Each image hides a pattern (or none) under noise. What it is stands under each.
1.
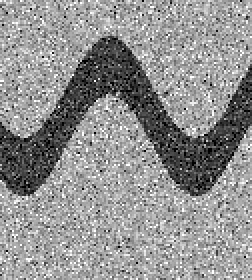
a wavy band
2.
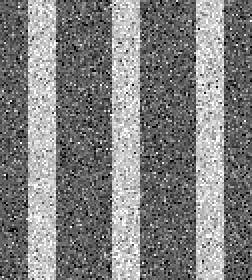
vertical stripes
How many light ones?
3
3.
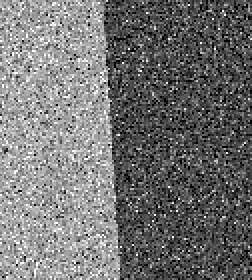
a sharp edge
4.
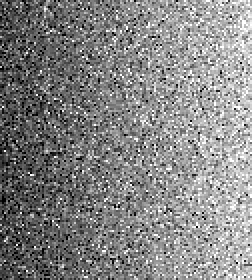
a smooth slope
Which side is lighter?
right
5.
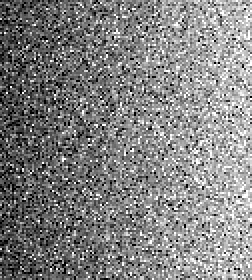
a smooth slope
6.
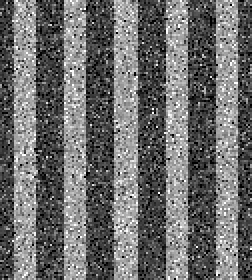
vertical stripes
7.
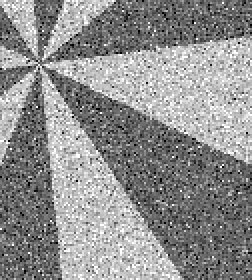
spokes from one point
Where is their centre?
top left
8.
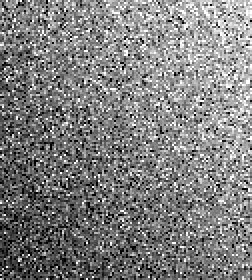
a smooth slope
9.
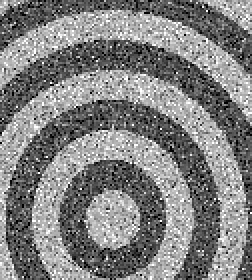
rings round one point
